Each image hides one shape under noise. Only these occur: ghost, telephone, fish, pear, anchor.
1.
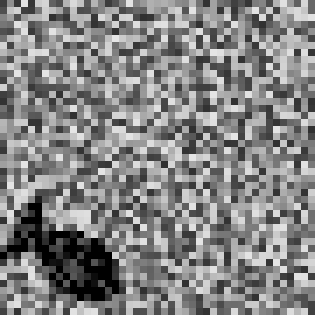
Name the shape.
fish
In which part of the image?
bottom left
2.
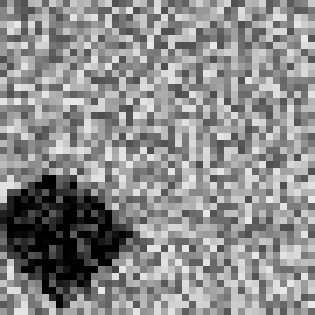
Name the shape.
ghost
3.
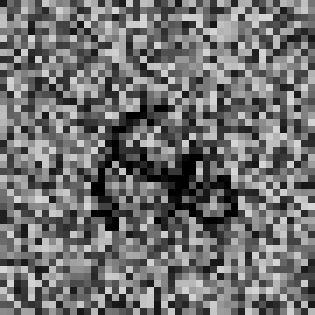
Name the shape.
anchor
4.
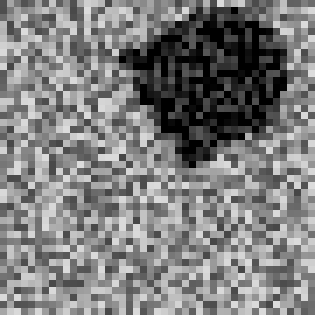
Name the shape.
ghost
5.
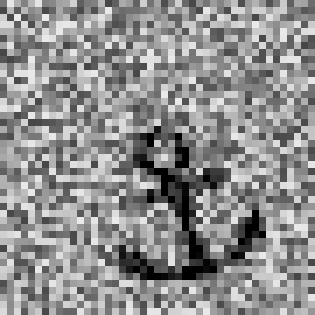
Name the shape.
anchor
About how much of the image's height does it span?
half
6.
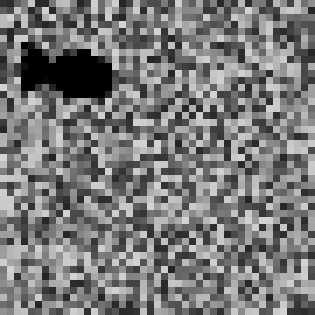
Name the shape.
fish
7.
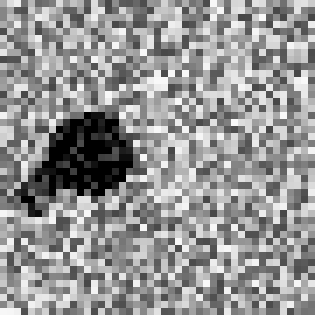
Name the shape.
pear
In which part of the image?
middle left
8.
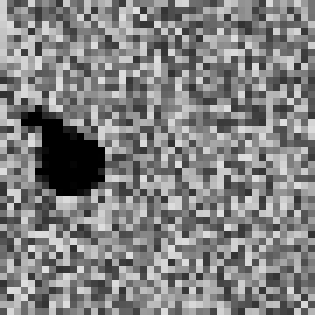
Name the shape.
pear
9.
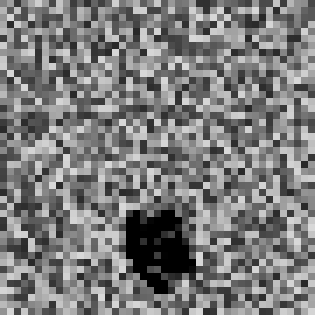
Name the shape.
telephone
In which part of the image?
bottom middle
